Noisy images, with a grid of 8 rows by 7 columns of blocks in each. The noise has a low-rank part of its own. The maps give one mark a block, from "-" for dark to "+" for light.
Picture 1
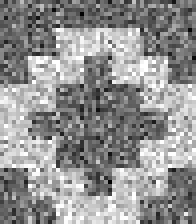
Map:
-------
--+++--
-++-++-
++---++
+-----+
++---++
-++-++-
--+++--
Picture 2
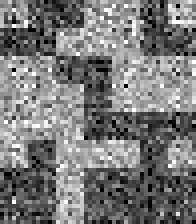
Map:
+--++-+
--+++--
++--+++
+++-+++
+++----
+-+++-+
--+----
--+----
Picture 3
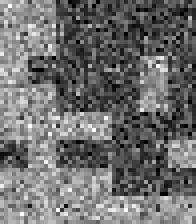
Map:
++-----
++-----
+----+-
++---+-
++++---
-+----+
++++---
+++++++
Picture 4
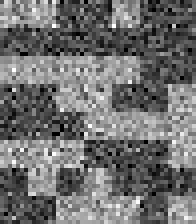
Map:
++--+--
-------
+++++--
--++--+
---++++
+++---+
-+-+---
--+++-+
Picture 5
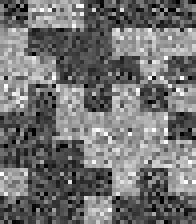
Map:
-++----
+---+++
++---+-
+-+-+-+
--++++-
---++++
+---+-+
---+---
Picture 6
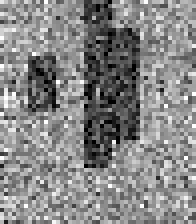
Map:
+++-+++
+++--++
+-+--++
+-+--++
+++--++
+++-+++
+++++++
+++++++
